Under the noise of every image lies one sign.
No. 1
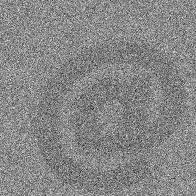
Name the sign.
at sign
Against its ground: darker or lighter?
darker
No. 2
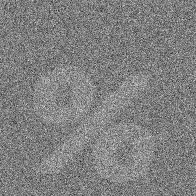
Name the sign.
percent sign
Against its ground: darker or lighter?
lighter
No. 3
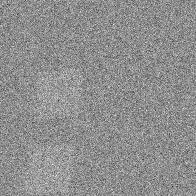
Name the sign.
colon
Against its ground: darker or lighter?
lighter
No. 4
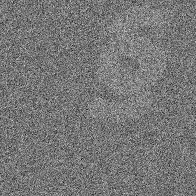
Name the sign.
section sign
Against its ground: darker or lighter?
lighter
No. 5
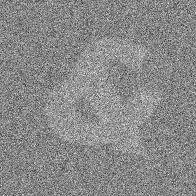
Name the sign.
ampersand
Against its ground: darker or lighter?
lighter
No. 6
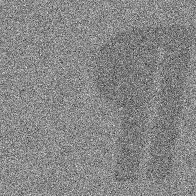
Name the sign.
pilcrow
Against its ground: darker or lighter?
darker
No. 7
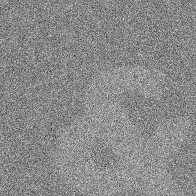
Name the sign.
ampersand
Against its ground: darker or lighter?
lighter
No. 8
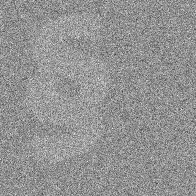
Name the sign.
section sign
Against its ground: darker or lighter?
lighter
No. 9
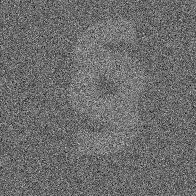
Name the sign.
section sign
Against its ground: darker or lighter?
lighter
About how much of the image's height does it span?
two thirds
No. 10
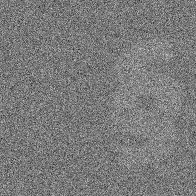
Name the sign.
section sign
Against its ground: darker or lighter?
lighter
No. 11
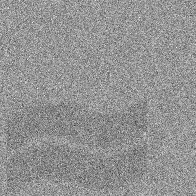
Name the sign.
approximately sign
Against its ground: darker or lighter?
darker
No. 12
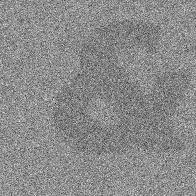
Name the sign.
ampersand
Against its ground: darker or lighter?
darker
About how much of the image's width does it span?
two thirds
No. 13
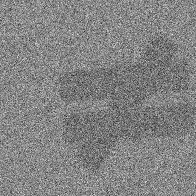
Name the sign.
not-equal sign
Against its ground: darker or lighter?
darker
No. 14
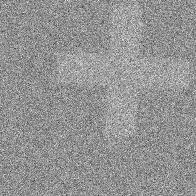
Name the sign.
plus sign
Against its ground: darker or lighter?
lighter
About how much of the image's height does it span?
two thirds
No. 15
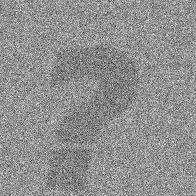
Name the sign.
question mark
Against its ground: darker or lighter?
darker
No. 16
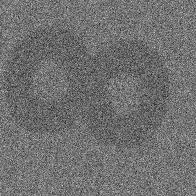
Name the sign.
infinity sign
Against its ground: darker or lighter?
darker
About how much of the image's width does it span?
nearly all
